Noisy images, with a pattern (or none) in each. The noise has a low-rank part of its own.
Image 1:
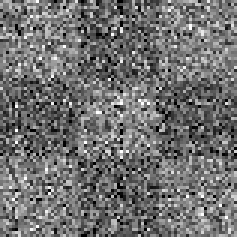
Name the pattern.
a checkerboard
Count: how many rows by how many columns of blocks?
3 by 3
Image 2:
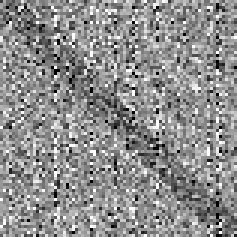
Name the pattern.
a diagonal band
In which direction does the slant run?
top left to bottom right
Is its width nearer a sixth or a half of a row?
a sixth
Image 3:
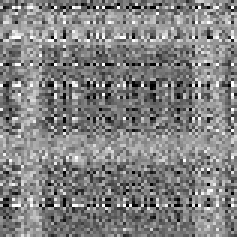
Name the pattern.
bands of rows crossing bands of columns
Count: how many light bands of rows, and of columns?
2 and 2
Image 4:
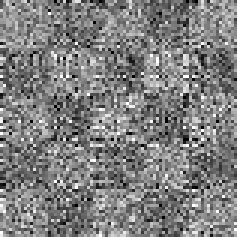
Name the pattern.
a checkerboard
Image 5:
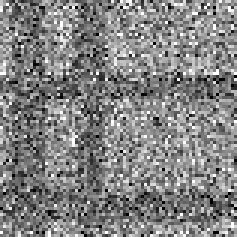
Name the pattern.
bands of rows crossing bands of columns
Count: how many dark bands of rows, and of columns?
2 and 2
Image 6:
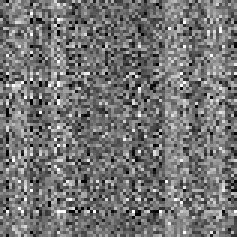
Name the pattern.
bands of columns
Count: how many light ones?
4
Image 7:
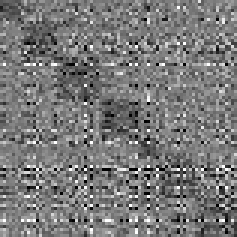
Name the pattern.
blocks along the diagonal
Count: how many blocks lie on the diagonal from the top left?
7
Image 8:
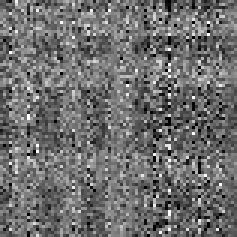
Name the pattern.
bands of rows crossing bands of columns
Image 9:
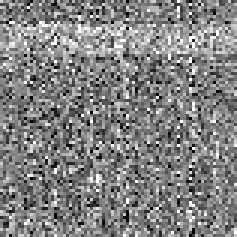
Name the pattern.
one band of rows
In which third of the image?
top
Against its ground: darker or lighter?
lighter
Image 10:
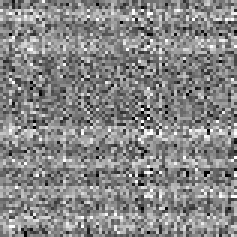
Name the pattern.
bands of rows
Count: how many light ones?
6
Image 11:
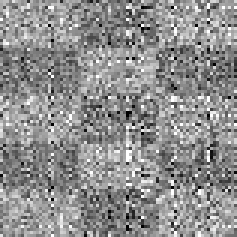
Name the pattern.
a checkerboard
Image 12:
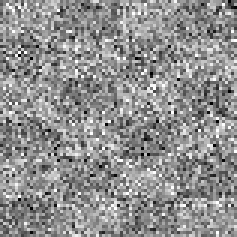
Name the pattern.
a checkerboard
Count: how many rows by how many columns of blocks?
6 by 4
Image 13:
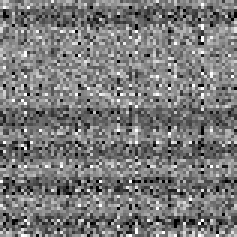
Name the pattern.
bands of rows
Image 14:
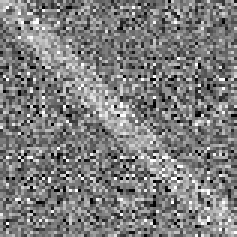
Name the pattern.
a diagonal band
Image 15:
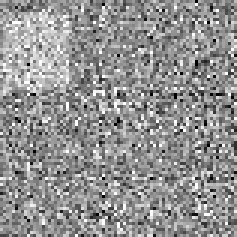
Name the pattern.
one block
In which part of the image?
top left
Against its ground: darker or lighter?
lighter
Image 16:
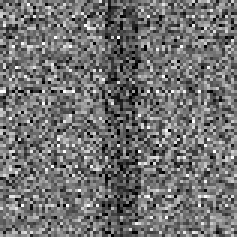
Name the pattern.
one band of columns
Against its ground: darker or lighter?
darker
